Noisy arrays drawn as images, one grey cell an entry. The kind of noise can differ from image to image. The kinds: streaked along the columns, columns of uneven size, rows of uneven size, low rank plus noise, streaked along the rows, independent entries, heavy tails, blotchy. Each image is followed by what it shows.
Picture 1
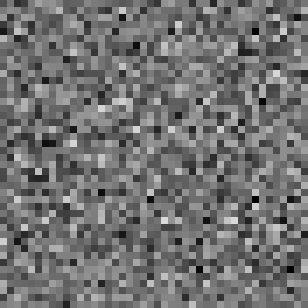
low rank plus noise
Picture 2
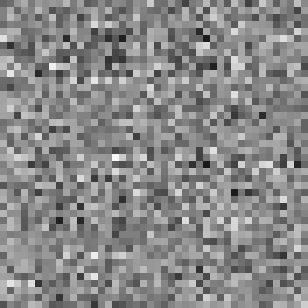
low rank plus noise
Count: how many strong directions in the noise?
five to eight
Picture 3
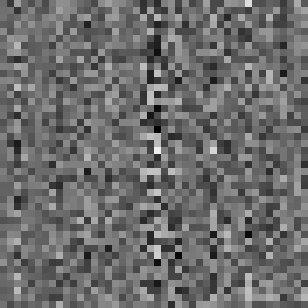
columns of uneven size
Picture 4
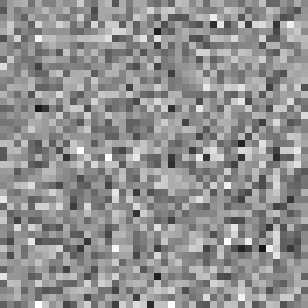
low rank plus noise
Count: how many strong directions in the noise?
three or four
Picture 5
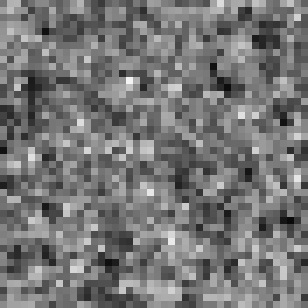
blotchy
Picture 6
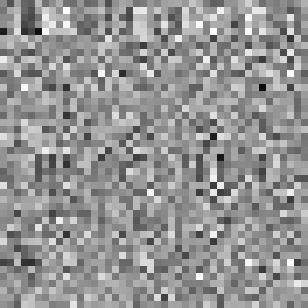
low rank plus noise
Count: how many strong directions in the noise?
two
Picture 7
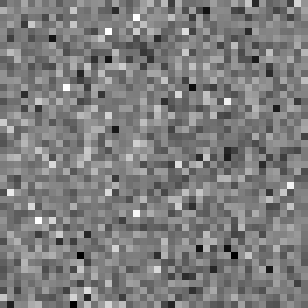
heavy tails
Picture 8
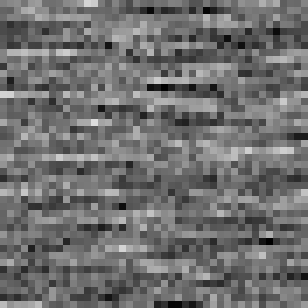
streaked along the rows
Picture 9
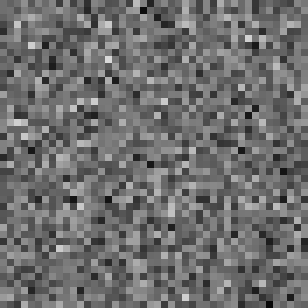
independent entries
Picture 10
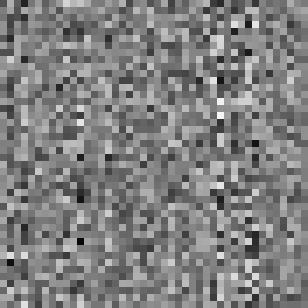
columns of uneven size
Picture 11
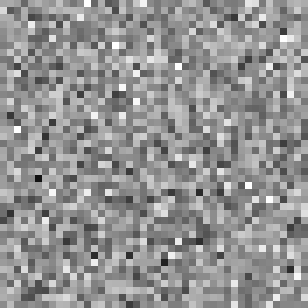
independent entries
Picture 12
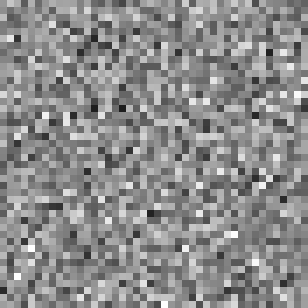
independent entries
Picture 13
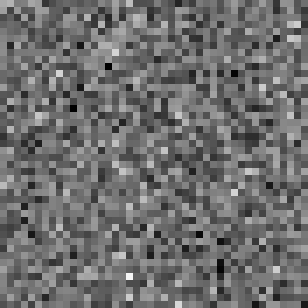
independent entries
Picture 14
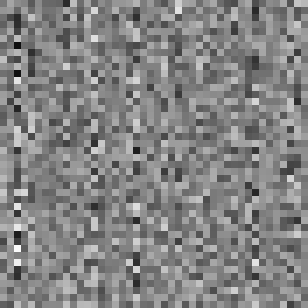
columns of uneven size
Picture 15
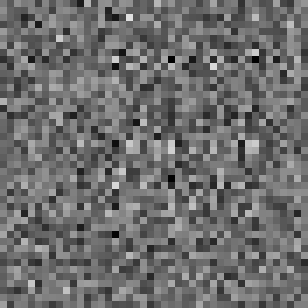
low rank plus noise
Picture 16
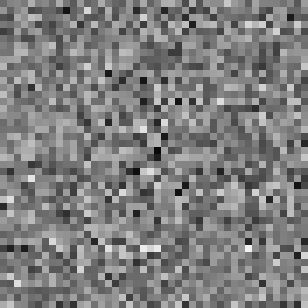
low rank plus noise
